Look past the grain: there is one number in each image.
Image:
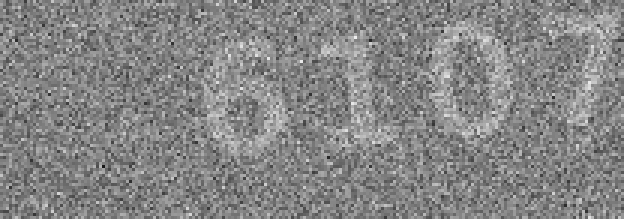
6107
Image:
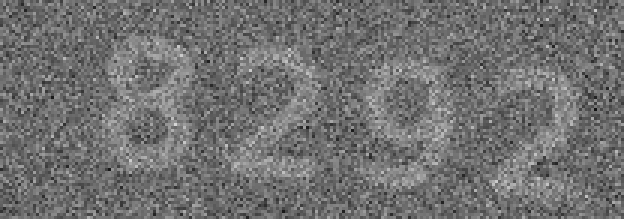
8292
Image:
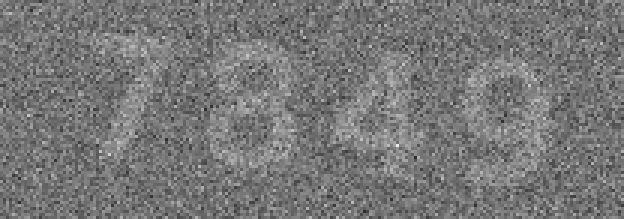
7849
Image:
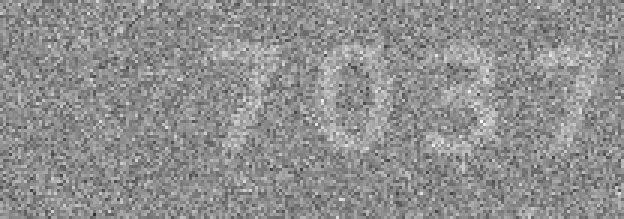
7037
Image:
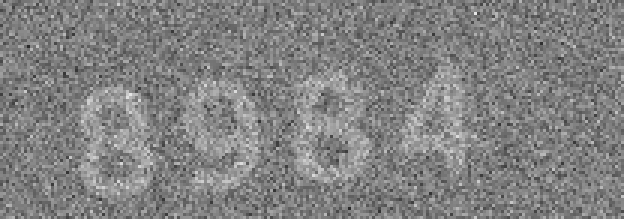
8984
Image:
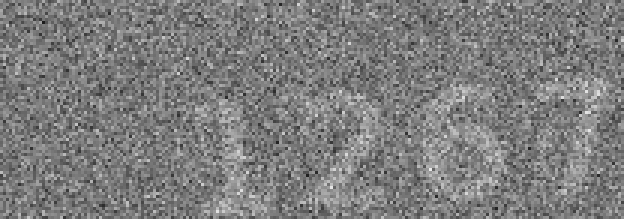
1267
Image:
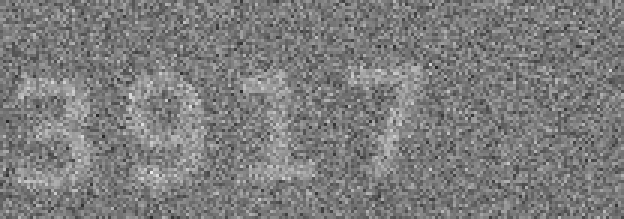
3917
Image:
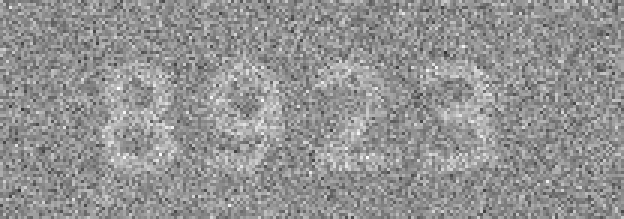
8923
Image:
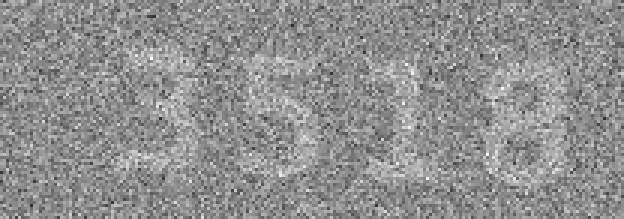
3518
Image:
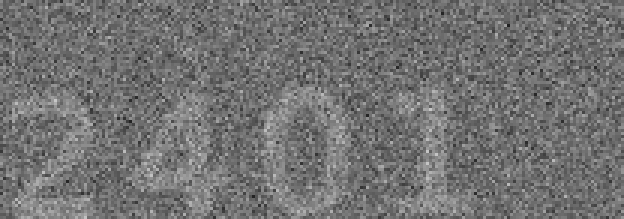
2401
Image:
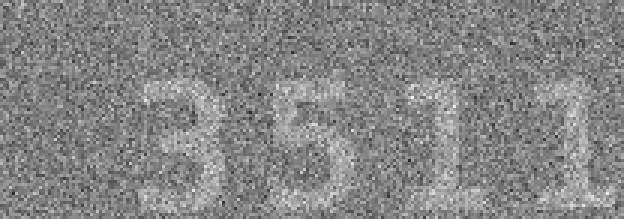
3511
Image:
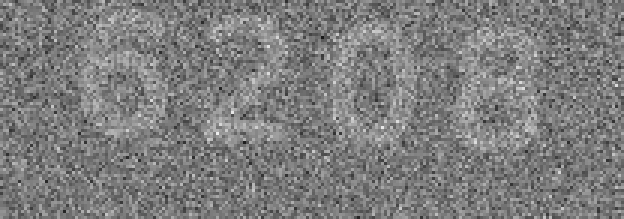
6208
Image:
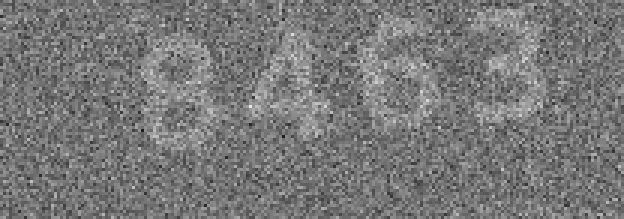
8463
